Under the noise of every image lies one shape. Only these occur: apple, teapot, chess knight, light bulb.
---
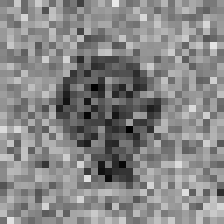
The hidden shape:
light bulb
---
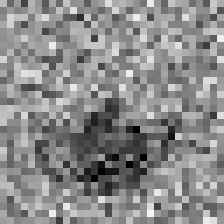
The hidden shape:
teapot
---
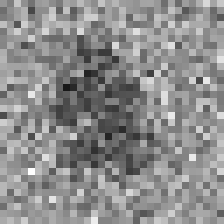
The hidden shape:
chess knight
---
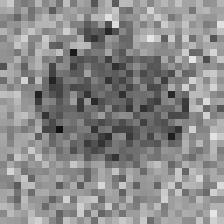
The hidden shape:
apple
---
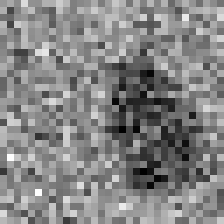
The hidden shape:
chess knight
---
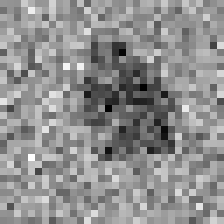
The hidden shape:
chess knight
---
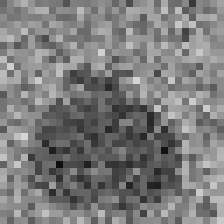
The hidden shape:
apple
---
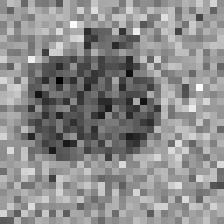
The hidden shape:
apple
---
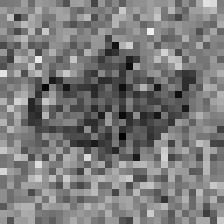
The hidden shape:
teapot
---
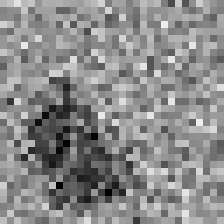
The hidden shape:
chess knight
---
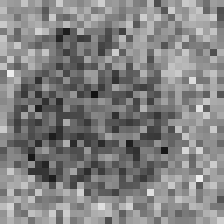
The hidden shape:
apple
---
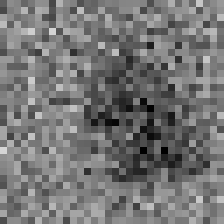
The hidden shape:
chess knight
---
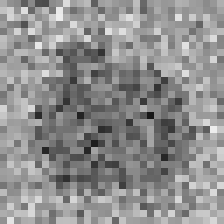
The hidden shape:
apple
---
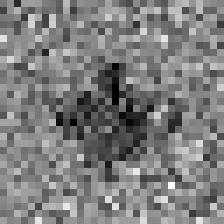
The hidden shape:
teapot
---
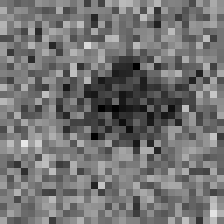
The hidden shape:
teapot
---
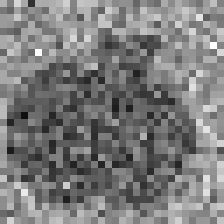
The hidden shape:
apple
